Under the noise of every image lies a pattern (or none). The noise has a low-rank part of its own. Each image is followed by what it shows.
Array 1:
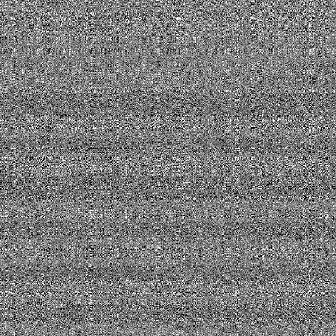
bands of rows
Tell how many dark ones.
6
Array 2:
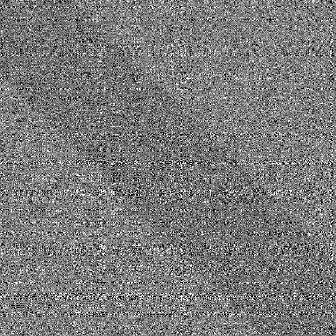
a diagonal band
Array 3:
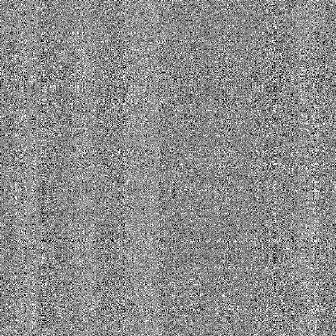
bands of columns
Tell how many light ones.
4
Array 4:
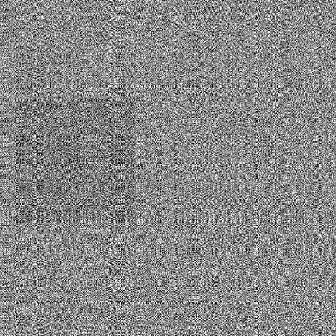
one block
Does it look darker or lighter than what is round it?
darker
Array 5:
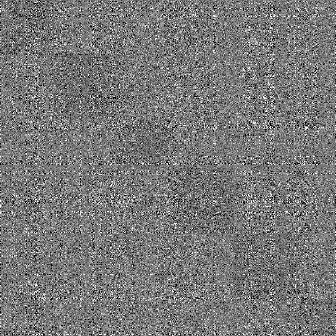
blocks along the diagonal
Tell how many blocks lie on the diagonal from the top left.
6
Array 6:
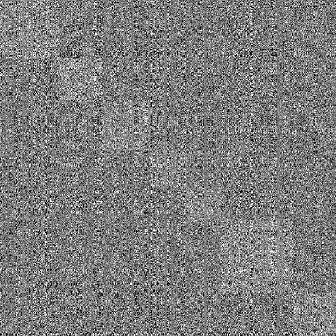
blocks along the diagonal
